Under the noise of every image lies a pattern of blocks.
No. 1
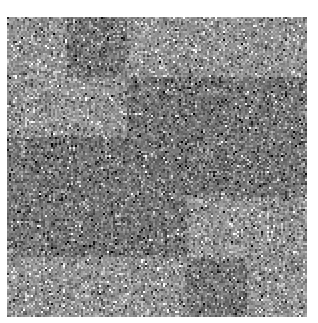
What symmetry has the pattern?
the same after a half turn
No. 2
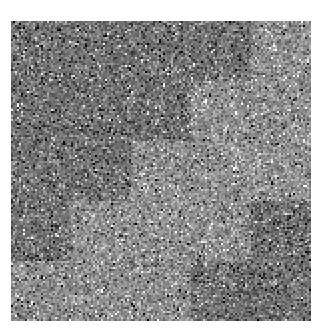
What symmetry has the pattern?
mirrored about the diagonal from the top left
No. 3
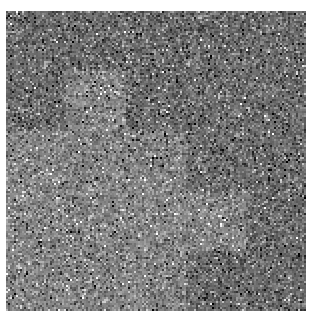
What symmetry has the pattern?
mirrored about the diagonal from the bottom left
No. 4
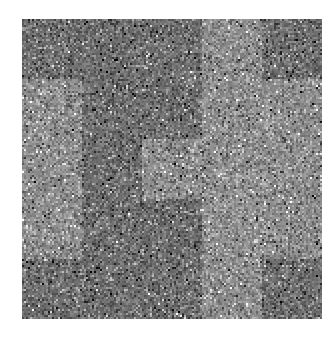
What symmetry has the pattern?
top and bottom mirror each other
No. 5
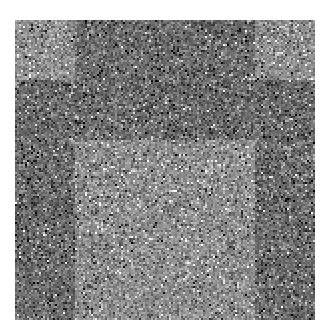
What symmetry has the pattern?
left and right mirror each other
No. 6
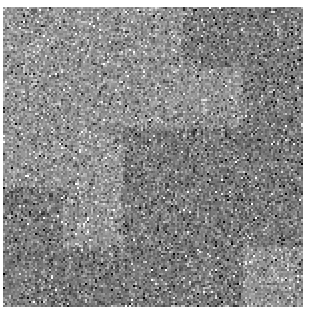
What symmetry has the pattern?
mirrored about the diagonal from the top left
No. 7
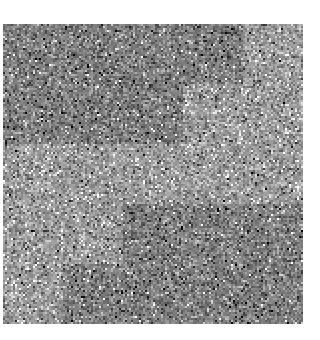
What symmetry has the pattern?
the same after a half turn
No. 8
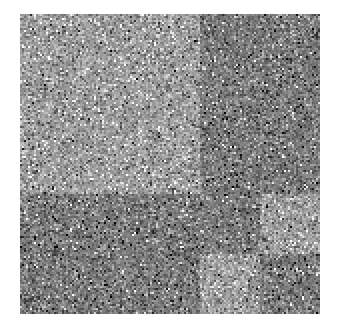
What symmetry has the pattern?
mirrored about the diagonal from the top left
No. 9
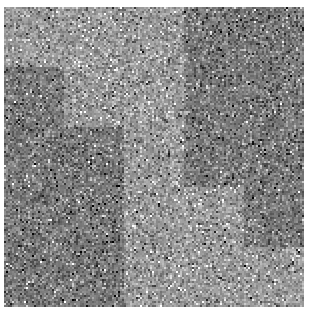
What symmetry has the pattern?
the same after a half turn
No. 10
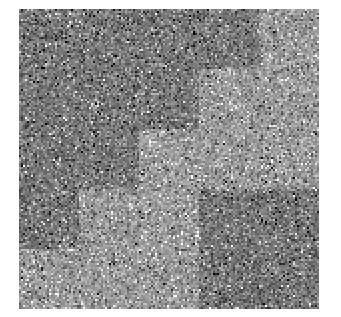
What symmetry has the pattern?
mirrored about the diagonal from the top left
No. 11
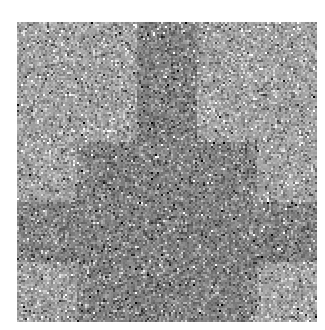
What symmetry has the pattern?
left and right mirror each other
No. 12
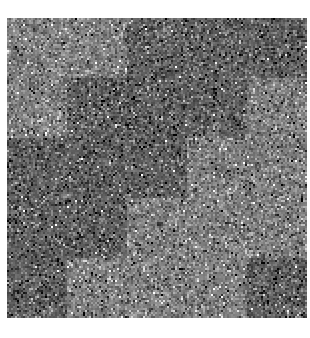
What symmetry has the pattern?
mirrored about the diagonal from the top left
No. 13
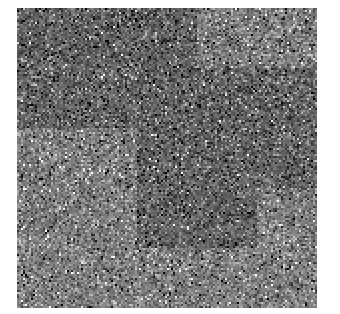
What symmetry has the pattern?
no symmetry
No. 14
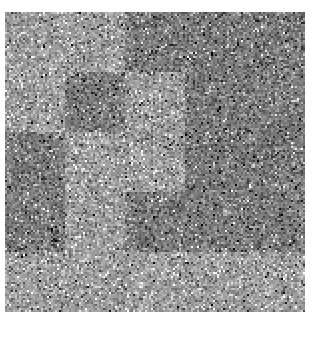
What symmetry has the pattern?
no symmetry
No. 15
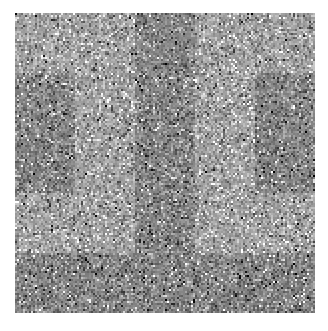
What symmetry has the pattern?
left and right mirror each other
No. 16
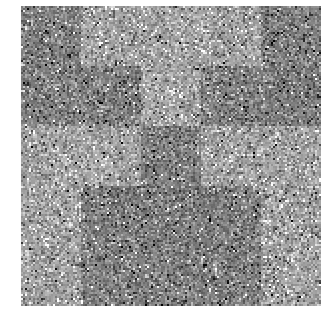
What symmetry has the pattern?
left and right mirror each other
